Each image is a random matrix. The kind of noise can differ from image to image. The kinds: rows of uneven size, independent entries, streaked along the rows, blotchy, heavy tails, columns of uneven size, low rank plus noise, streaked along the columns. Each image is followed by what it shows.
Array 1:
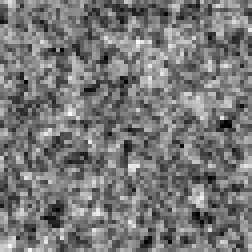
blotchy
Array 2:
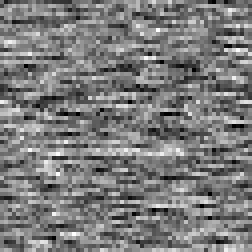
streaked along the rows
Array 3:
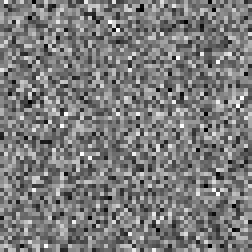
independent entries
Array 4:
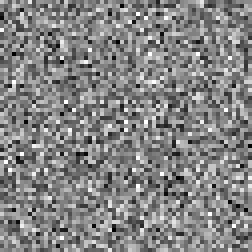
independent entries
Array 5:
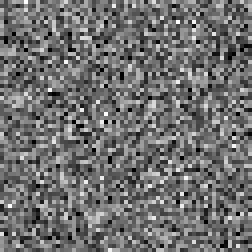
independent entries
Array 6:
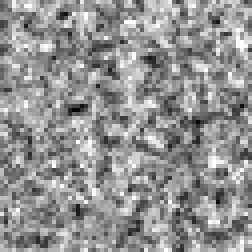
blotchy
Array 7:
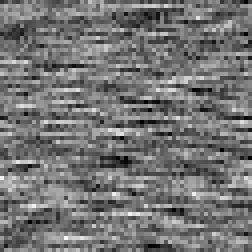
streaked along the rows
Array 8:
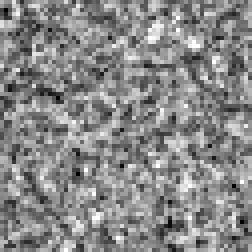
blotchy
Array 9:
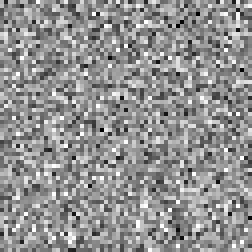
independent entries
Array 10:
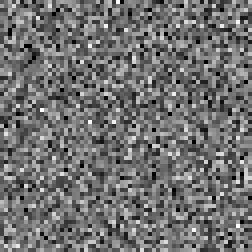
independent entries
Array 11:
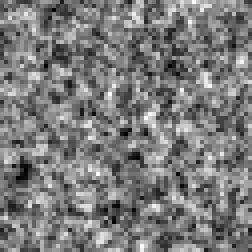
blotchy
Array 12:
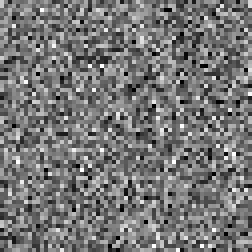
independent entries
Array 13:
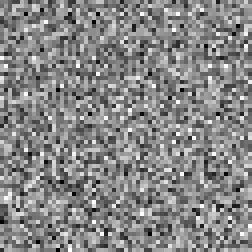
independent entries
